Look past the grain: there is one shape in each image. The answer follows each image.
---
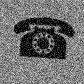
telephone
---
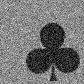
club
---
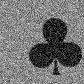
club
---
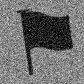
flag
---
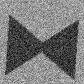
bow tie
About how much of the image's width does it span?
nearly all
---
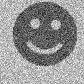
smiling face
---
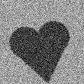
heart
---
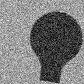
light bulb
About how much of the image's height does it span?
nearly all
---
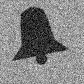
bell
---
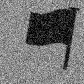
flag
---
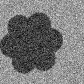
flower
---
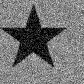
star
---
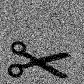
pair of scissors
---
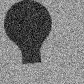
light bulb
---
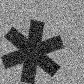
asterisk
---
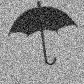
umbrella
